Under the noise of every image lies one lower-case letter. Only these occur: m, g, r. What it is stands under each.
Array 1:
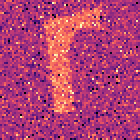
r
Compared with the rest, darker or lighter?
lighter
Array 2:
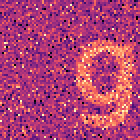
g
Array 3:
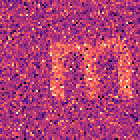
m
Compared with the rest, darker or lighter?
lighter
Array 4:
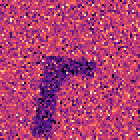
r
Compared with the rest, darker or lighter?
darker
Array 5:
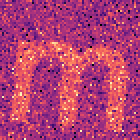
m
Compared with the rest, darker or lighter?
lighter
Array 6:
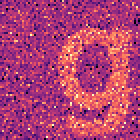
g
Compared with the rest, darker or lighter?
lighter
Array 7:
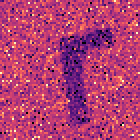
r
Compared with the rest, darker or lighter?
darker
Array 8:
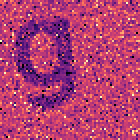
g
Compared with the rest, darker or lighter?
darker
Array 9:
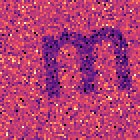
m
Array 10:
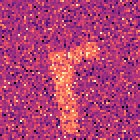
r
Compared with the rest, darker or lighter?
lighter
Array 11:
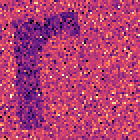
r
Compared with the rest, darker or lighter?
darker
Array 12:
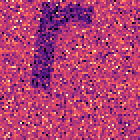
r
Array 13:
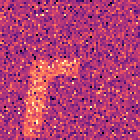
r
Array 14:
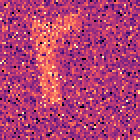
r
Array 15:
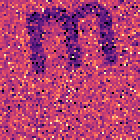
m
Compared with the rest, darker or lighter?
darker
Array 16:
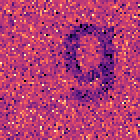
g
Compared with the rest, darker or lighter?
darker
